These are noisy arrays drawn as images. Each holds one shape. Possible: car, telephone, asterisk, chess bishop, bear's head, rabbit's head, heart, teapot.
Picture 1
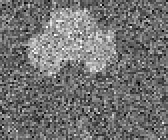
car
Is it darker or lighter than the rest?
lighter
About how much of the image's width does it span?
half
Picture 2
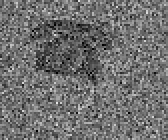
telephone
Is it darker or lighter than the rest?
darker
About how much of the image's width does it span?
half
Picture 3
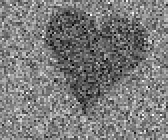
heart
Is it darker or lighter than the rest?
darker
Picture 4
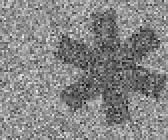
asterisk
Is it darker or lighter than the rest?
darker
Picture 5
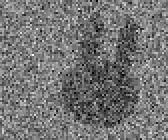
rabbit's head
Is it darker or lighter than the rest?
darker
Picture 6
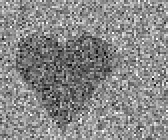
heart
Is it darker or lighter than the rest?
darker
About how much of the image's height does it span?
two thirds
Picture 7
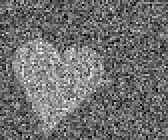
heart
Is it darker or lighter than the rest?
lighter
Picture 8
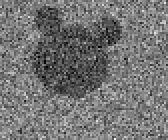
bear's head
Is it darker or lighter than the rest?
darker
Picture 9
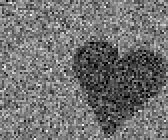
heart
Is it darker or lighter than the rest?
darker
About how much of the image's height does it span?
two thirds
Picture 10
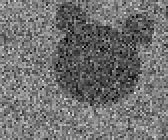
bear's head
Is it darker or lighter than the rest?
darker
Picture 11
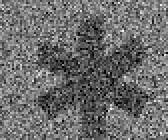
asterisk
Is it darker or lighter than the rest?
darker
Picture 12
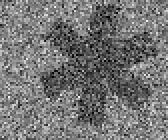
asterisk
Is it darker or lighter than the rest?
darker
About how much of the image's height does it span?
nearly all
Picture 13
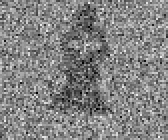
chess bishop
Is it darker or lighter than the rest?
darker
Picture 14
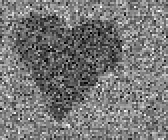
heart
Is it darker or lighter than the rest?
darker
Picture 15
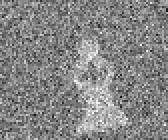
chess bishop
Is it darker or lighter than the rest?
lighter
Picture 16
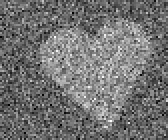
heart
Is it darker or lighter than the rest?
lighter
